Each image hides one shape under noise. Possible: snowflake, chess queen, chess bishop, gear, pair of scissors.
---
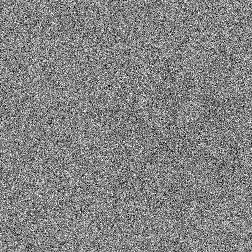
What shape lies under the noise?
snowflake
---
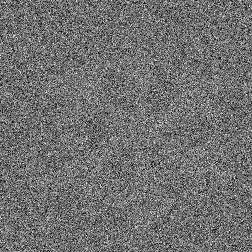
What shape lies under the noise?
snowflake
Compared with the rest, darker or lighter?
lighter
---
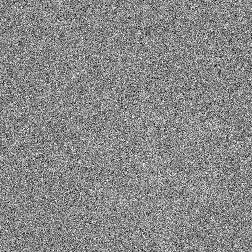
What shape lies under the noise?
snowflake
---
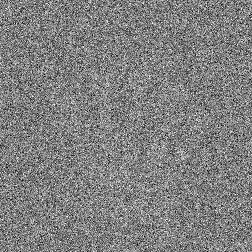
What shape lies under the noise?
chess queen
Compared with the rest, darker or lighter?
lighter
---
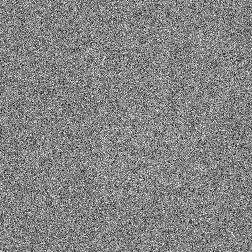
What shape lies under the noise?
chess queen
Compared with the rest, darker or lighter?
lighter
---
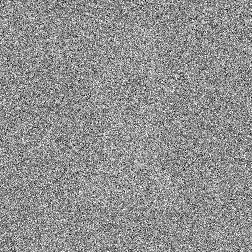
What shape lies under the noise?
chess bishop
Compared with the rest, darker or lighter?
lighter
